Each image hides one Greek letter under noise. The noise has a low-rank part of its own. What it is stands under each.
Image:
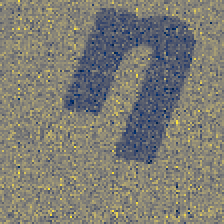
dark eta
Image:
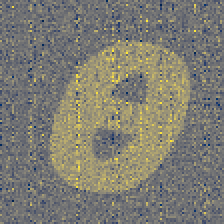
light theta
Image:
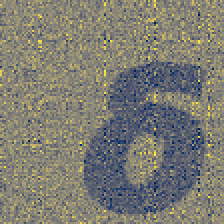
dark delta
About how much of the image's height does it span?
two thirds
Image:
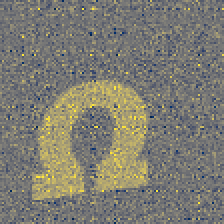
light omega
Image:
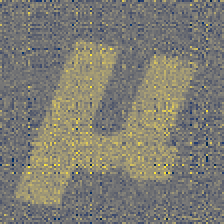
light mu
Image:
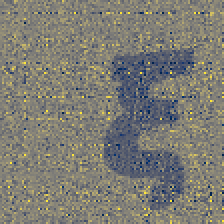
dark xi
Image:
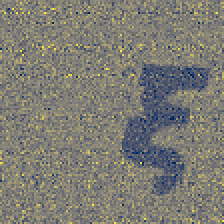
dark xi
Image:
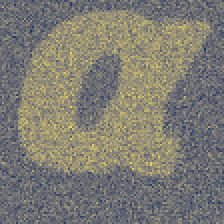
light alpha
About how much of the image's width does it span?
nearly all
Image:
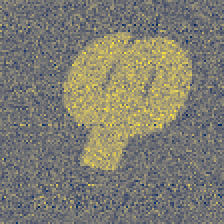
light phi
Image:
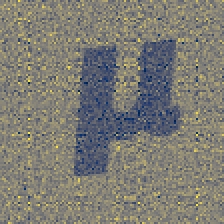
dark mu
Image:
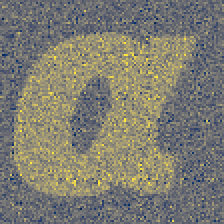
light alpha
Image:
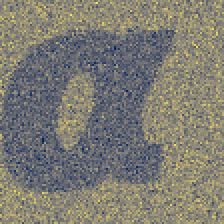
dark alpha
